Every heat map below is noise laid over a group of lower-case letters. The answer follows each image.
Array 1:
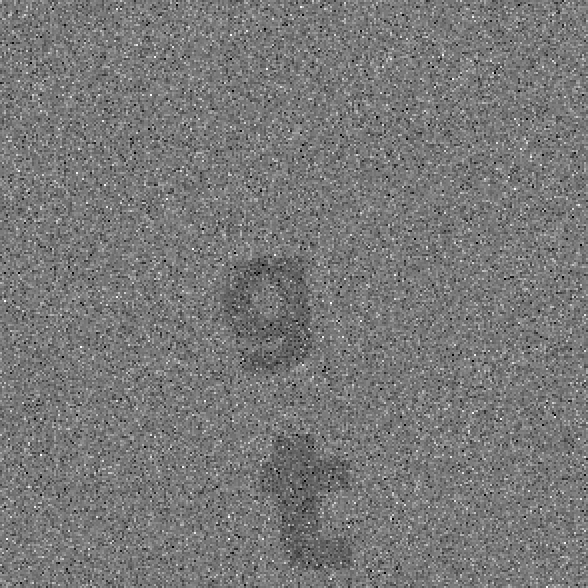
centre: g; bottom middle: t
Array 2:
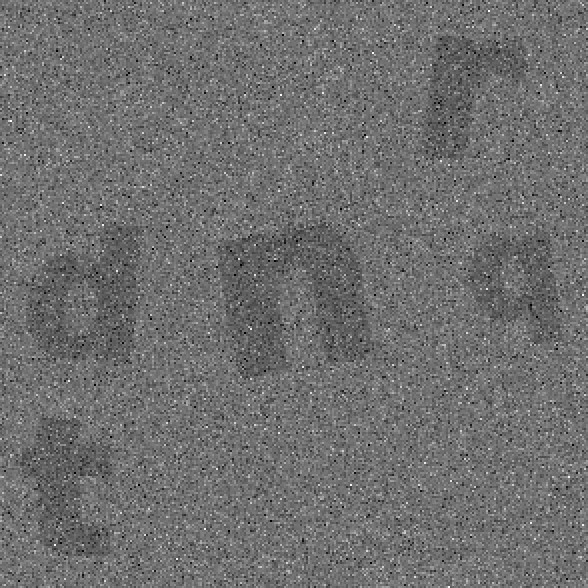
top right: r; middle left: d; centre: n; middle right: q; bottom left: t
